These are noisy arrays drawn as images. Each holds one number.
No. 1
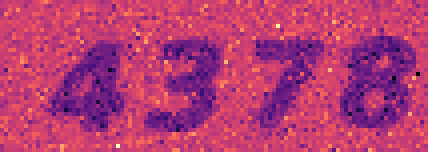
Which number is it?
4378
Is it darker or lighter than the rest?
darker
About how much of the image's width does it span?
nearly all
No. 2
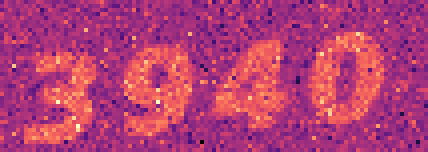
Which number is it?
3940
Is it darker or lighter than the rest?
lighter
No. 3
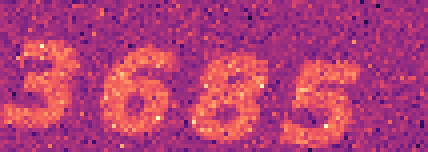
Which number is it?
3685
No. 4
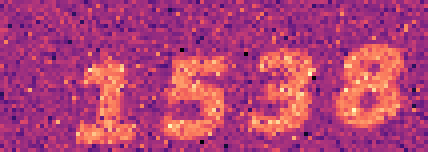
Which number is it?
1538
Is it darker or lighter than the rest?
lighter
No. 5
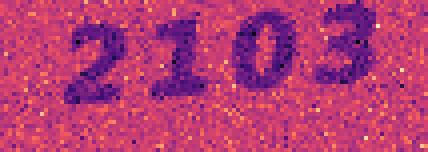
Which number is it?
2103
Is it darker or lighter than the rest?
darker
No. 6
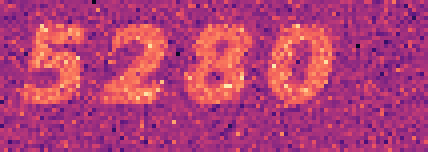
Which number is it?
5280
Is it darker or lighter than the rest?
lighter
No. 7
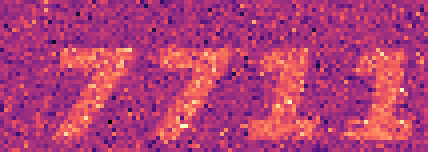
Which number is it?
7711
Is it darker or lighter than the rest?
lighter
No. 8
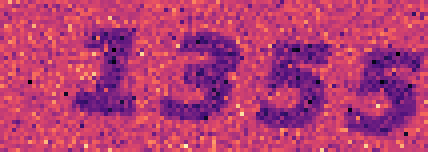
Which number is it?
1355
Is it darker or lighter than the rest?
darker
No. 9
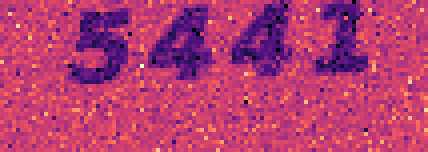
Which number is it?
5441
